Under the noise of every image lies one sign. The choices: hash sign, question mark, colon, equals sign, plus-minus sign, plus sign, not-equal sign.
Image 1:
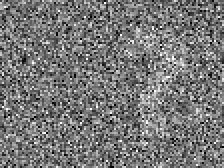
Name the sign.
question mark
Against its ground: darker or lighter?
lighter
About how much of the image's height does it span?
two thirds
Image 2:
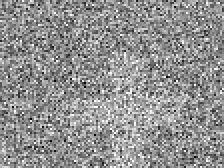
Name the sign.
plus sign
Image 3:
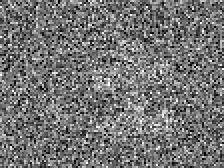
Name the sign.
plus-minus sign
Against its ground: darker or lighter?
lighter
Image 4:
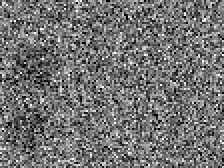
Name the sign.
colon
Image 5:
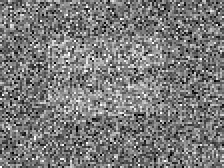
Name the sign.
equals sign
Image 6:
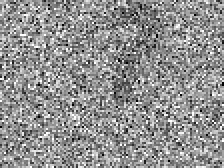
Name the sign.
question mark
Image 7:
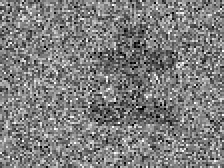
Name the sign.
plus-minus sign
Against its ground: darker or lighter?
darker
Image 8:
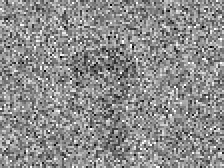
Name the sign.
question mark
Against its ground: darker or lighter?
darker
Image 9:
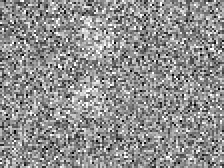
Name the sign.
colon
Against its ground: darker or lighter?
lighter
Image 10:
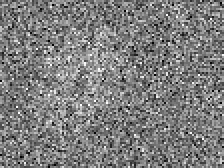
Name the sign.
hash sign
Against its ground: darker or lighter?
lighter
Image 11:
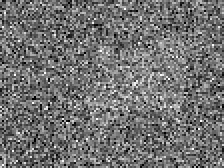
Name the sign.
not-equal sign
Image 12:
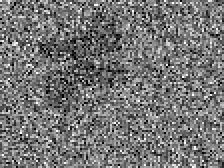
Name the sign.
not-equal sign
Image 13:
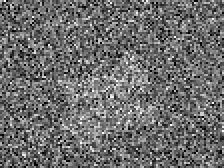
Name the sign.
not-equal sign
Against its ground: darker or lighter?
lighter
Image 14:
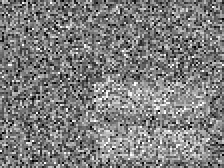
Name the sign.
equals sign
